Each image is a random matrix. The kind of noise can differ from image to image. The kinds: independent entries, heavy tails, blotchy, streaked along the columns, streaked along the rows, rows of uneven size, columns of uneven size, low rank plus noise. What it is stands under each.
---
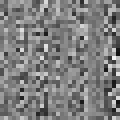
columns of uneven size
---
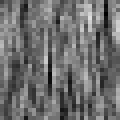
streaked along the columns
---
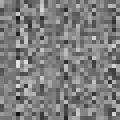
columns of uneven size
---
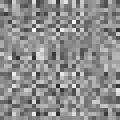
low rank plus noise
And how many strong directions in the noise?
one
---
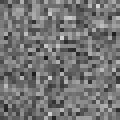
low rank plus noise
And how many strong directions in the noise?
five to eight
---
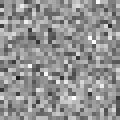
independent entries
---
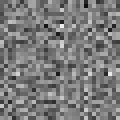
low rank plus noise
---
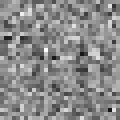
low rank plus noise
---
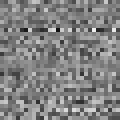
rows of uneven size
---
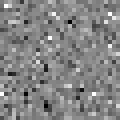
heavy tails
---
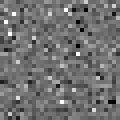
heavy tails
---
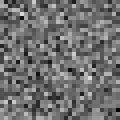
independent entries
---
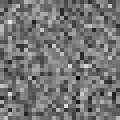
independent entries
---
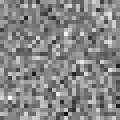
independent entries
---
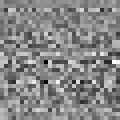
rows of uneven size
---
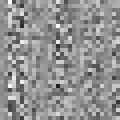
columns of uneven size
